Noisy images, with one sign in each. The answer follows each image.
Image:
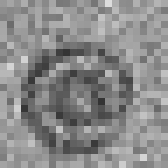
at sign
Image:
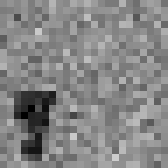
pilcrow
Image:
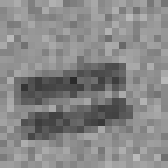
equals sign
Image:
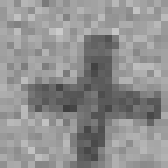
plus sign
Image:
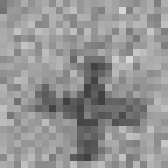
plus sign
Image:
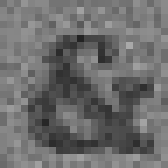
ampersand
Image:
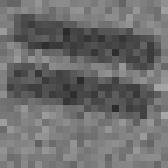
equals sign
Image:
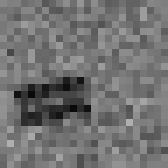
equals sign
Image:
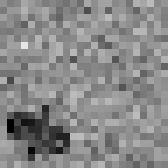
percent sign
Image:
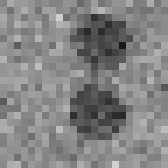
colon
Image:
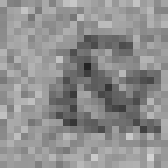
ampersand
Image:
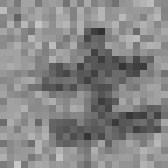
plus-minus sign
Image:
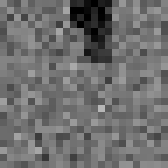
pilcrow
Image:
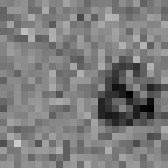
ampersand
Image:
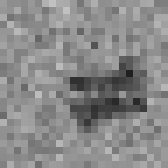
not-equal sign
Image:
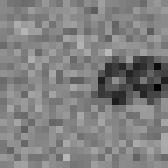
infinity sign
